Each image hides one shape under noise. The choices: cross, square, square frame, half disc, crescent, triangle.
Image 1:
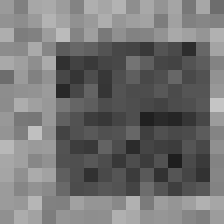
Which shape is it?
square
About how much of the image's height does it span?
two thirds
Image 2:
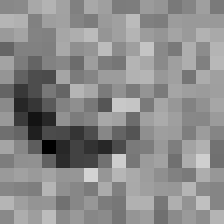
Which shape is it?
crescent
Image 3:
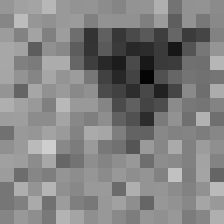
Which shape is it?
triangle
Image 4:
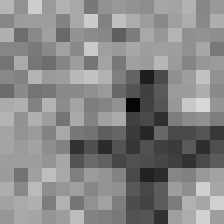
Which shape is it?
cross
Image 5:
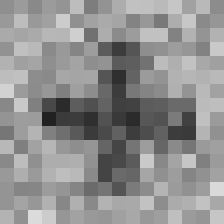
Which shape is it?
cross
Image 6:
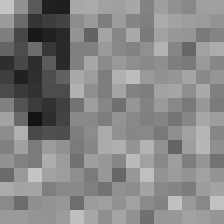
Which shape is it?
half disc
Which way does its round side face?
left
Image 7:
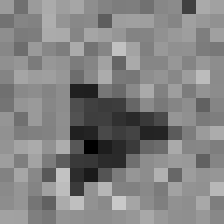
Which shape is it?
triangle
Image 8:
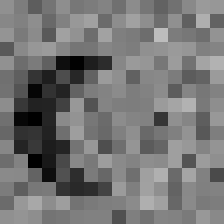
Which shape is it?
crescent
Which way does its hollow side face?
right
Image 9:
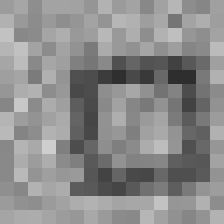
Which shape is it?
square frame
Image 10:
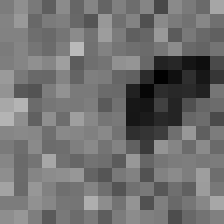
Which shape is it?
half disc
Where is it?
middle right
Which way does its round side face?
up and left
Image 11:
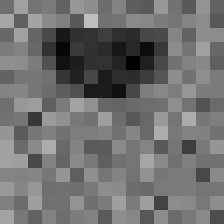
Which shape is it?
half disc
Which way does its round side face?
down
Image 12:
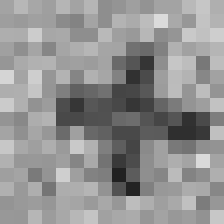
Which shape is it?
cross
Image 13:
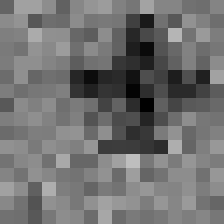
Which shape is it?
cross
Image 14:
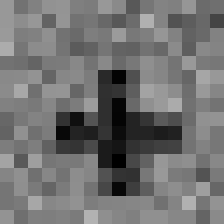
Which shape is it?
cross
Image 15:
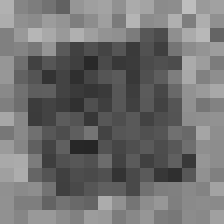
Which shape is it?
square
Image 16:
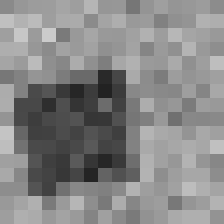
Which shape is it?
square
